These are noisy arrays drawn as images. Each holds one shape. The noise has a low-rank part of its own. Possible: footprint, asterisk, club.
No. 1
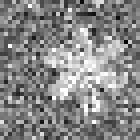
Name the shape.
asterisk
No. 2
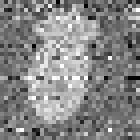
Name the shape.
footprint
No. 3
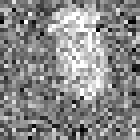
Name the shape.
footprint
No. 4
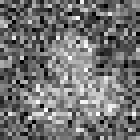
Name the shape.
club
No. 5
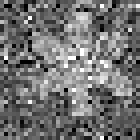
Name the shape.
asterisk
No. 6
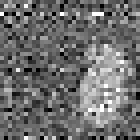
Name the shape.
footprint
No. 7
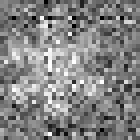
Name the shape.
asterisk
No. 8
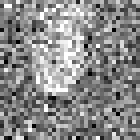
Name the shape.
footprint
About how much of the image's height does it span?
two thirds
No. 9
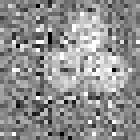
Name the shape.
club
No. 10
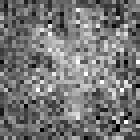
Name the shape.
asterisk
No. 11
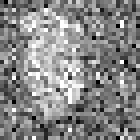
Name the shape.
footprint
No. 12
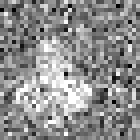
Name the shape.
club
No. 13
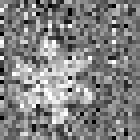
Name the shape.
asterisk
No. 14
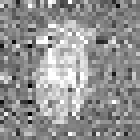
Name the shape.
footprint
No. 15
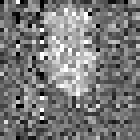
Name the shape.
footprint
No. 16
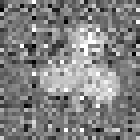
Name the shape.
club
